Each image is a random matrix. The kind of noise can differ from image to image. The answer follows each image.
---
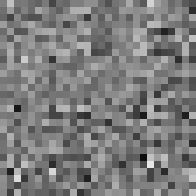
low rank plus noise
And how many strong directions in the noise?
two
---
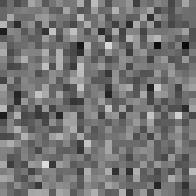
low rank plus noise
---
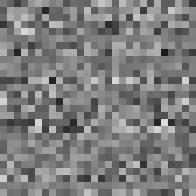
rows of uneven size
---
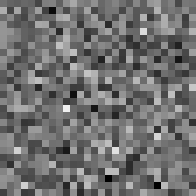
independent entries
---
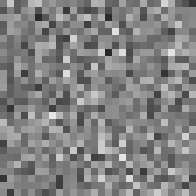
independent entries
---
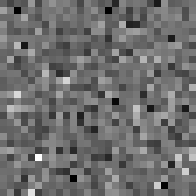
heavy tails
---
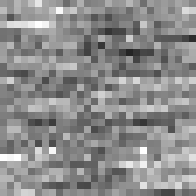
streaked along the rows
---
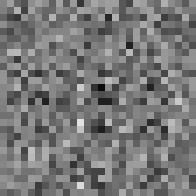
low rank plus noise
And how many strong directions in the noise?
two
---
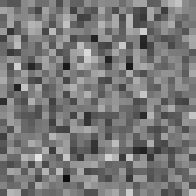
low rank plus noise
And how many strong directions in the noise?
two
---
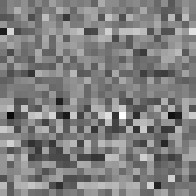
rows of uneven size
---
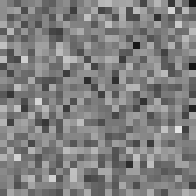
independent entries
